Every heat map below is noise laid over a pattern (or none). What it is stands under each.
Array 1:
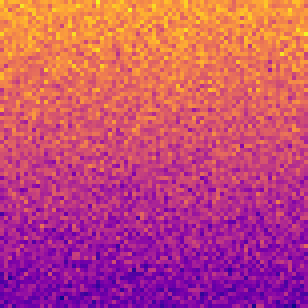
a smooth slope
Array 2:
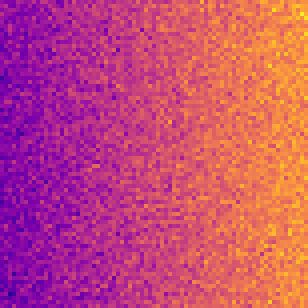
a smooth slope
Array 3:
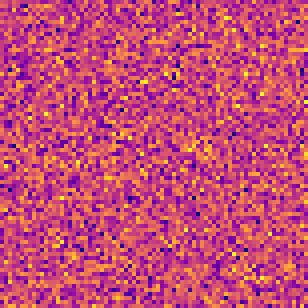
only noise
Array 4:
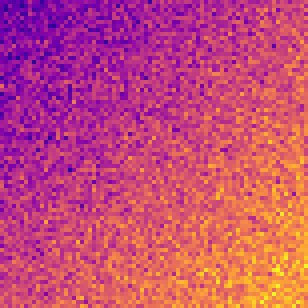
a smooth slope
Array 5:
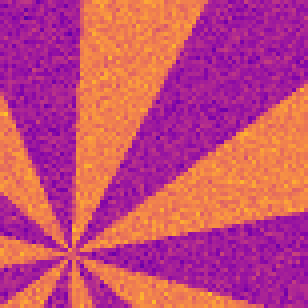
spokes from one point
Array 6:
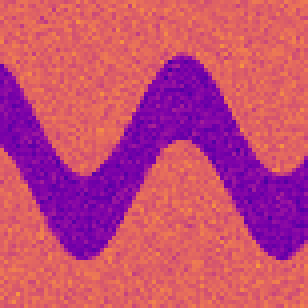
a wavy band
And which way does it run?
left to right
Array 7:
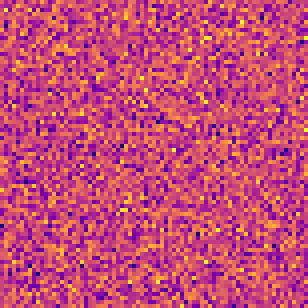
only noise
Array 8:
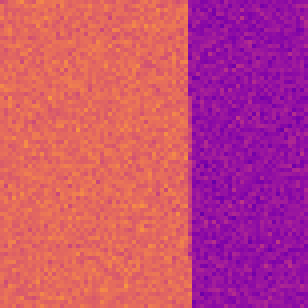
a sharp edge
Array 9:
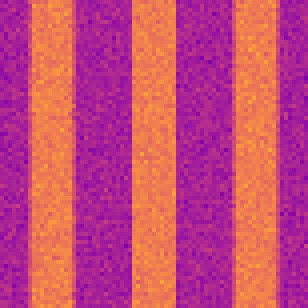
vertical stripes
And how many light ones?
3
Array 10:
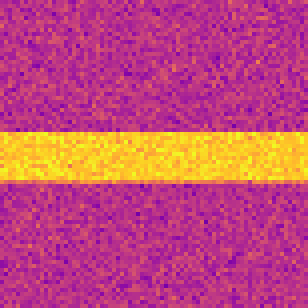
one horizontal stripe
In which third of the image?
middle
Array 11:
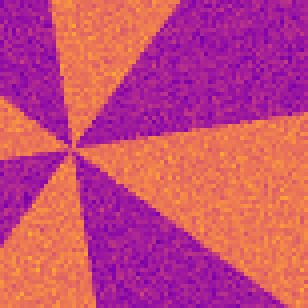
spokes from one point
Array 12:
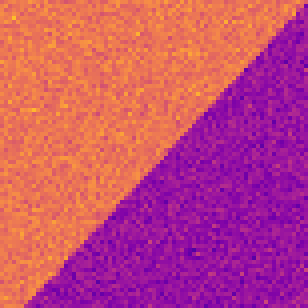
a sharp edge
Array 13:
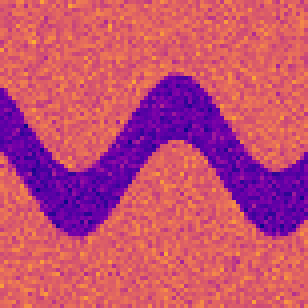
a wavy band
